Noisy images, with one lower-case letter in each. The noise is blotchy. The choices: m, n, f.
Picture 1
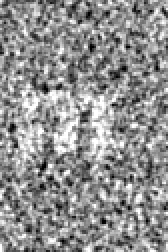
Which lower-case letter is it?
m
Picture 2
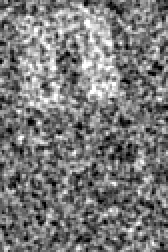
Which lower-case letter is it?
n
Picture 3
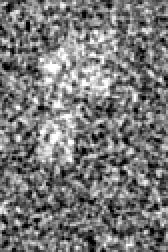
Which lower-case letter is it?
f
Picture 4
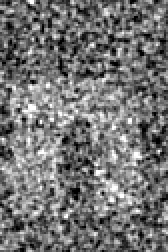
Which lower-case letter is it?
n
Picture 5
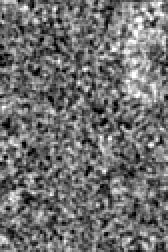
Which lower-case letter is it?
f
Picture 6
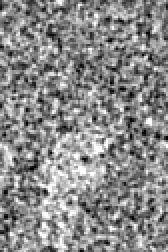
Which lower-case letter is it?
f
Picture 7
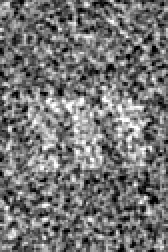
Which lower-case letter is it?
m
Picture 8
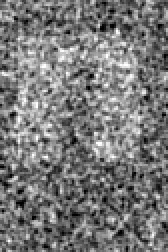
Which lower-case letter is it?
n
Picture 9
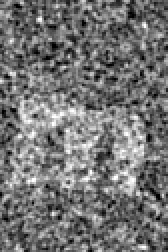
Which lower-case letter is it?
m
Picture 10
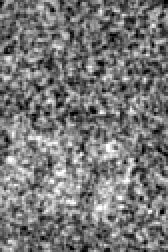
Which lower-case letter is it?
m
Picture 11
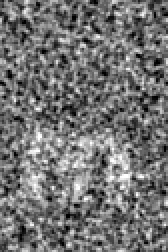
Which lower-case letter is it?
m
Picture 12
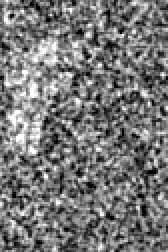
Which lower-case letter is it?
f
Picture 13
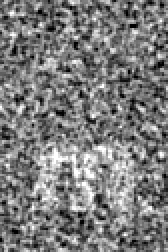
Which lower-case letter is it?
m
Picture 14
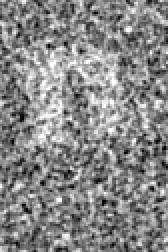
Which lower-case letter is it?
n
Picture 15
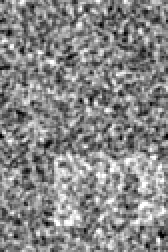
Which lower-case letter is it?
m
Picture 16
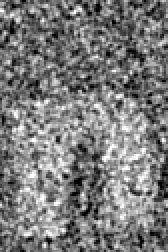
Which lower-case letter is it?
n
